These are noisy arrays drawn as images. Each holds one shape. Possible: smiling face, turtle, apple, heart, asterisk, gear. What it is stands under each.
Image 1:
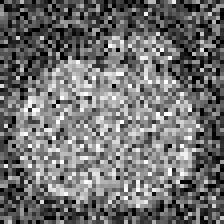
apple
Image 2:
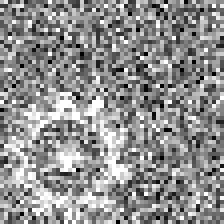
gear
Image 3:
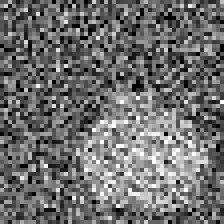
apple
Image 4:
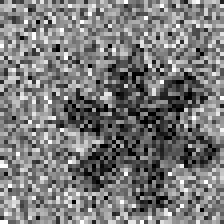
asterisk
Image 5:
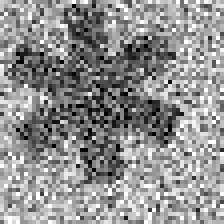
asterisk
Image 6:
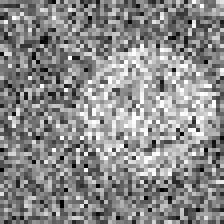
smiling face
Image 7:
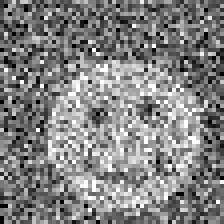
smiling face
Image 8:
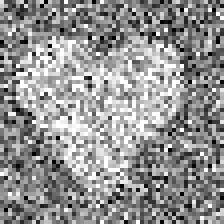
heart
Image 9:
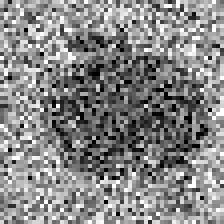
apple
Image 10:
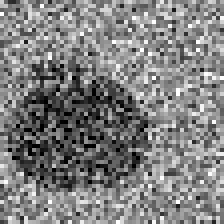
apple
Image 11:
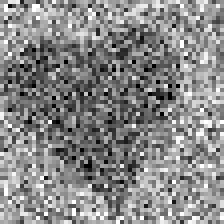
heart
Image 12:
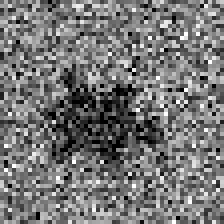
turtle
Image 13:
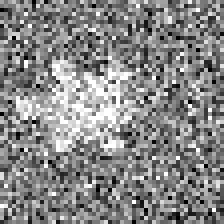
turtle
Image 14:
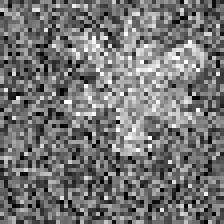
asterisk
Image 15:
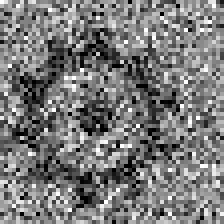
gear
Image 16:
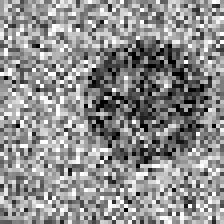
smiling face
